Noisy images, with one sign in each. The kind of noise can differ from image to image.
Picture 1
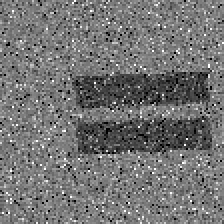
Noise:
heavy tails
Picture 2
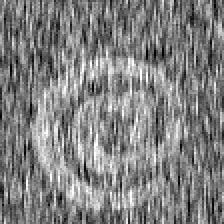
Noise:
streaked along the columns
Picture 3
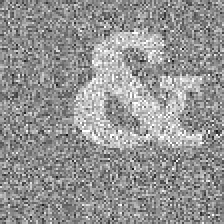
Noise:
low rank plus noise
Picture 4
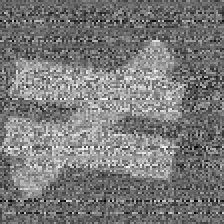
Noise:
rows of uneven size
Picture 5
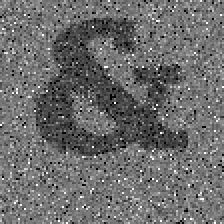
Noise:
heavy tails
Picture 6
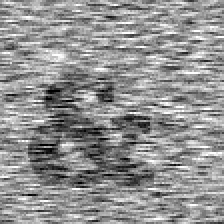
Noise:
streaked along the rows
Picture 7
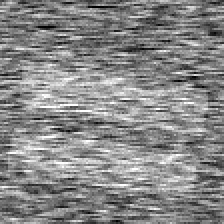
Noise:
streaked along the rows
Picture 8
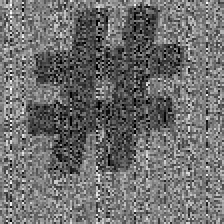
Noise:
columns of uneven size
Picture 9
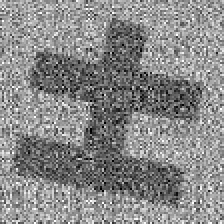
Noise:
low rank plus noise
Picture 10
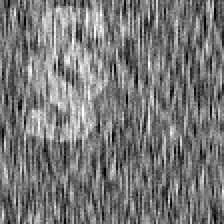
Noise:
streaked along the columns
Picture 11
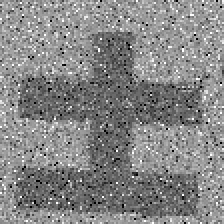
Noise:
heavy tails
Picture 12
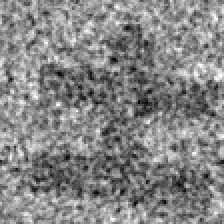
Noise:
blotchy
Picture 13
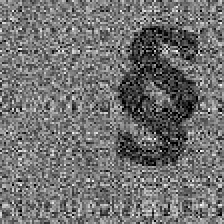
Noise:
low rank plus noise
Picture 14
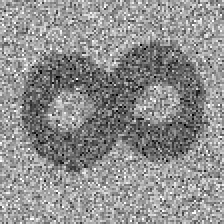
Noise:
independent entries
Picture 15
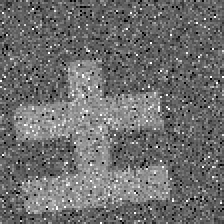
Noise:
heavy tails
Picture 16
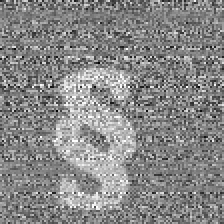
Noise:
rows of uneven size
